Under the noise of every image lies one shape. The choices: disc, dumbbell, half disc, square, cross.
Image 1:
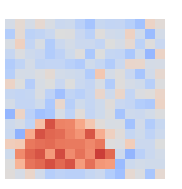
red half disc
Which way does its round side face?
up
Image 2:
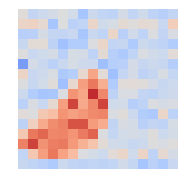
red half disc
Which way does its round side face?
down and right
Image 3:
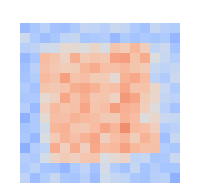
red square
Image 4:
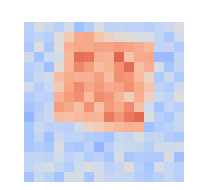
red square
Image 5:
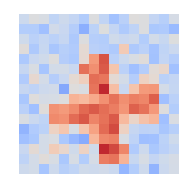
red cross
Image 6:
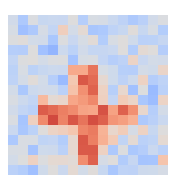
red cross
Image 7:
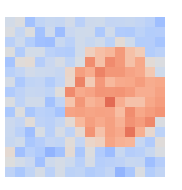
red disc
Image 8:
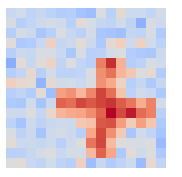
red cross
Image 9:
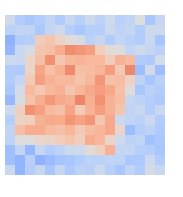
red square
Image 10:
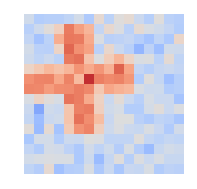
red cross
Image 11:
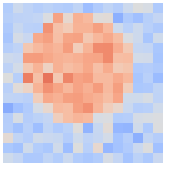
red disc
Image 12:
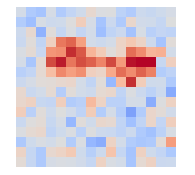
red dumbbell
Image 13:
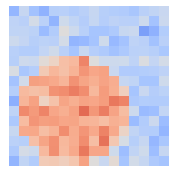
red disc
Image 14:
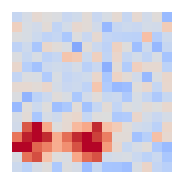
red dumbbell
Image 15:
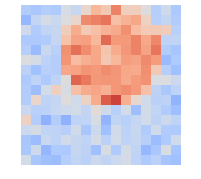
red disc
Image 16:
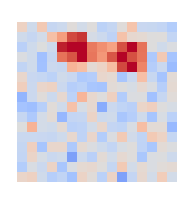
red dumbbell
